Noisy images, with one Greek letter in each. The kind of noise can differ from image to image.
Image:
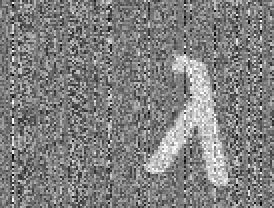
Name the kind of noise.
columns of uneven size
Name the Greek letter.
lambda
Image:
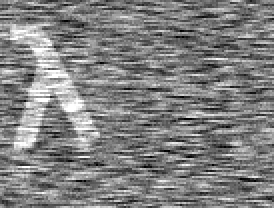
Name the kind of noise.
streaked along the rows
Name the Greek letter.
lambda
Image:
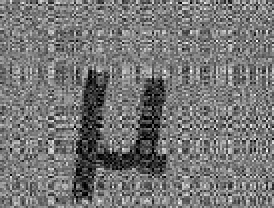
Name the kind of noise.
low rank plus noise
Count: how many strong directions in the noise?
one
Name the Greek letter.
mu
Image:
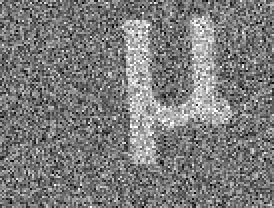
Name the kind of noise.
independent entries
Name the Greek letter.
mu
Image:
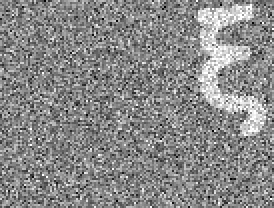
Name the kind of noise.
independent entries
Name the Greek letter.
xi
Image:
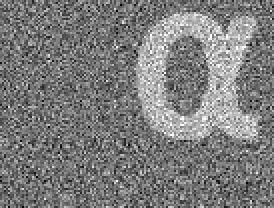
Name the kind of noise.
low rank plus noise
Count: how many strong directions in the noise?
five to eight
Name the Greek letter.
alpha
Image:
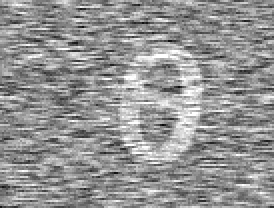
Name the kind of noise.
streaked along the rows
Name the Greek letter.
theta
